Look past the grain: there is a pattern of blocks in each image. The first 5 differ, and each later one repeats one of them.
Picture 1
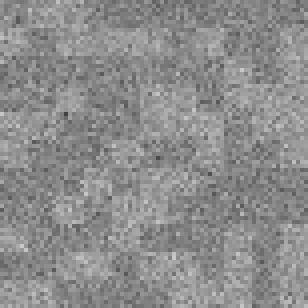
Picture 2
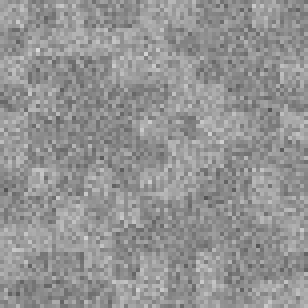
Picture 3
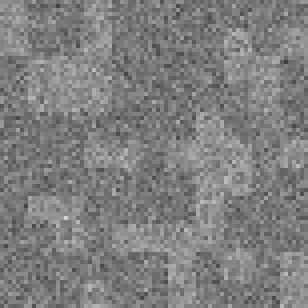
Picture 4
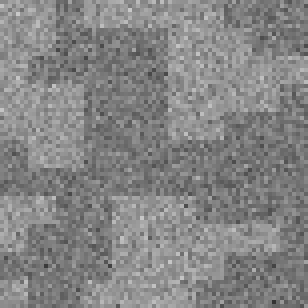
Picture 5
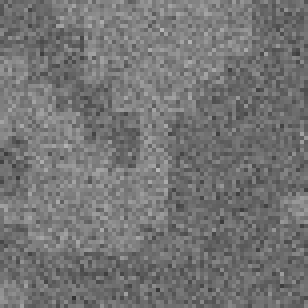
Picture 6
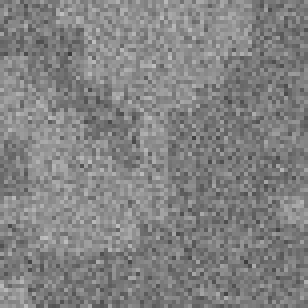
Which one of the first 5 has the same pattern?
5
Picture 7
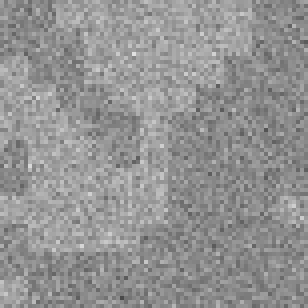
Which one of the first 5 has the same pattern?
5
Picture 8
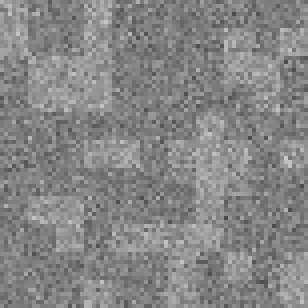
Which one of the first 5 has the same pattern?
3
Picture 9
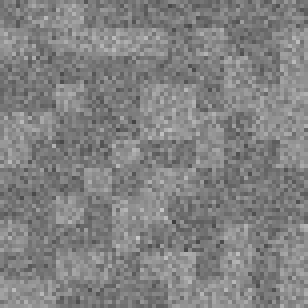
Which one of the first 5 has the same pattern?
1
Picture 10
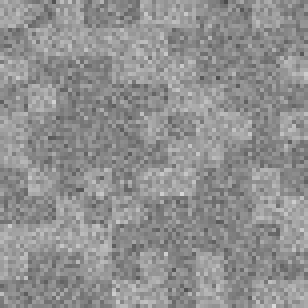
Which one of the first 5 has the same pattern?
2
